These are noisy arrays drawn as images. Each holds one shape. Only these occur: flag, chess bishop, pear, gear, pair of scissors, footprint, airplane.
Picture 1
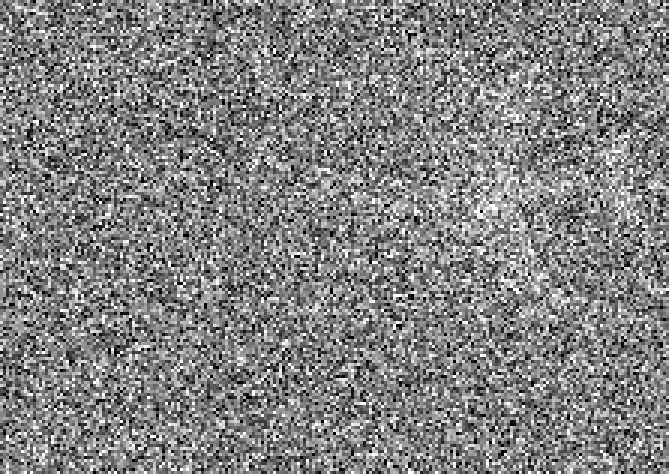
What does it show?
light airplane
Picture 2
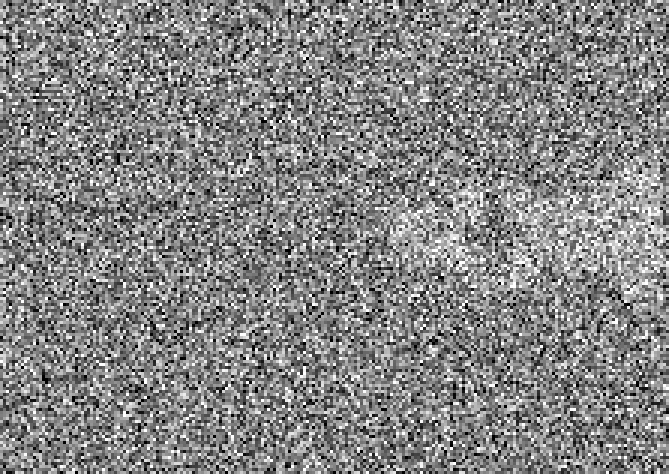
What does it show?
light chess bishop, middle right
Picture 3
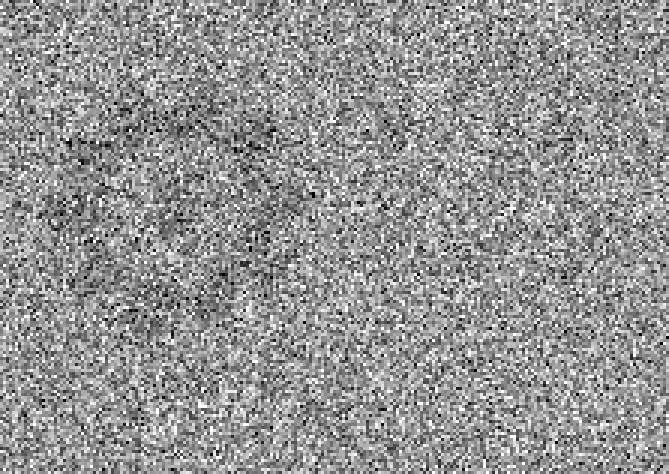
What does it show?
dark gear
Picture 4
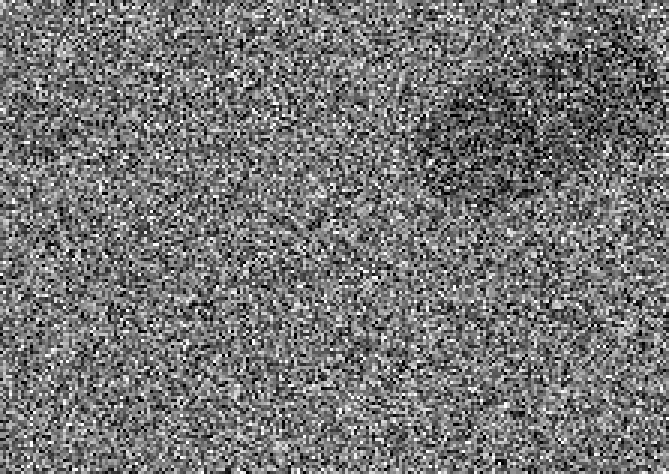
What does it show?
dark footprint, top right
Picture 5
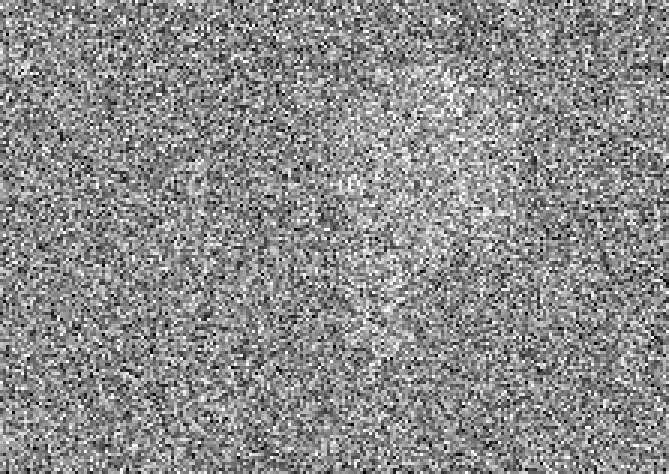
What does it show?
light pear
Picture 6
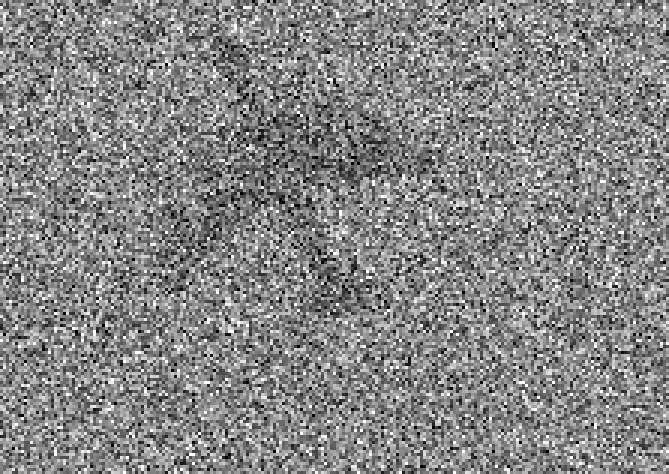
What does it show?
dark airplane
